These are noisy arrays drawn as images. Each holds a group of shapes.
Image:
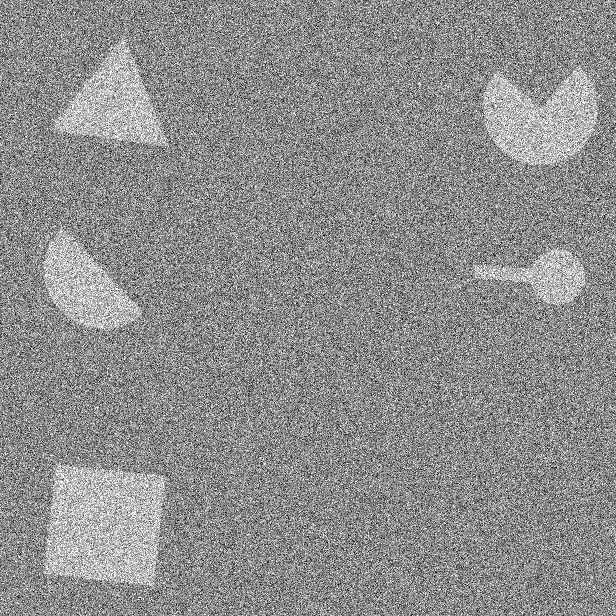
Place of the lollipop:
middle right
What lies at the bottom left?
square
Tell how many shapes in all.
5
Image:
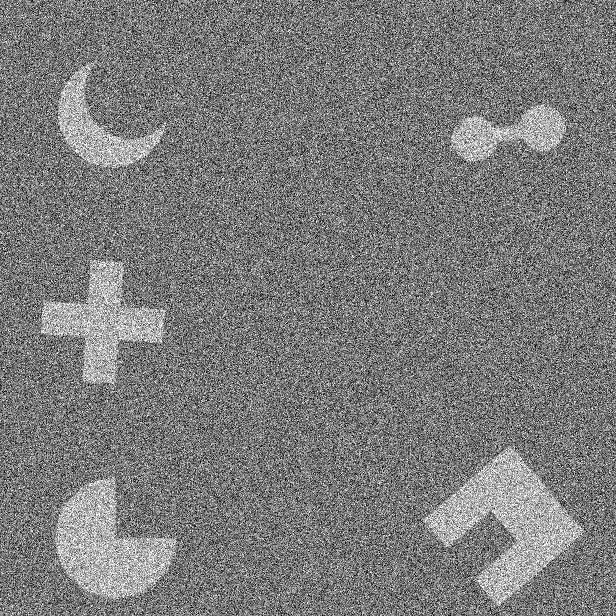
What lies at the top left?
crescent
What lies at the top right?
dumbbell
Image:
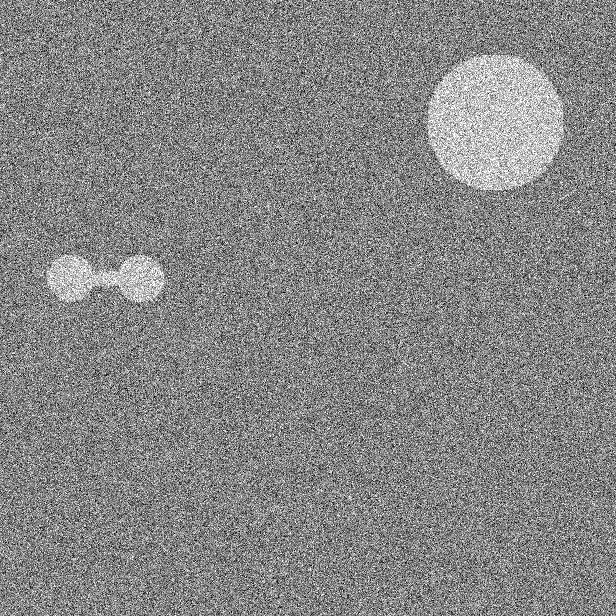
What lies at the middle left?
dumbbell
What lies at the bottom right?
nothing
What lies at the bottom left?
nothing
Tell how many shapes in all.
2
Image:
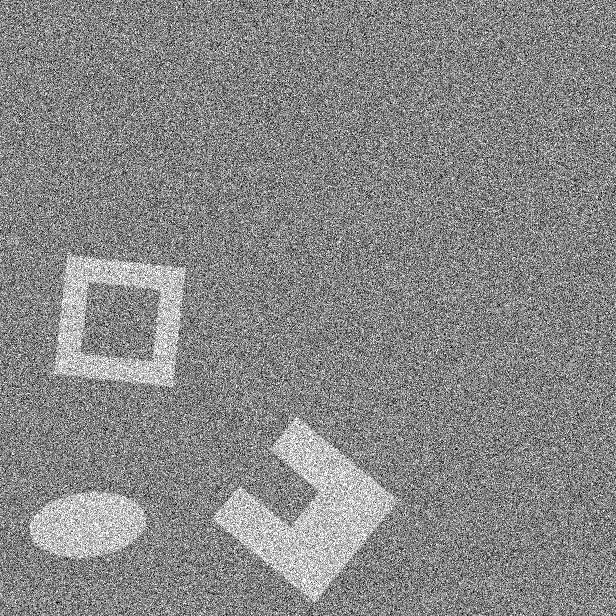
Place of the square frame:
middle left
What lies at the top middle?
nothing
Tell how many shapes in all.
3
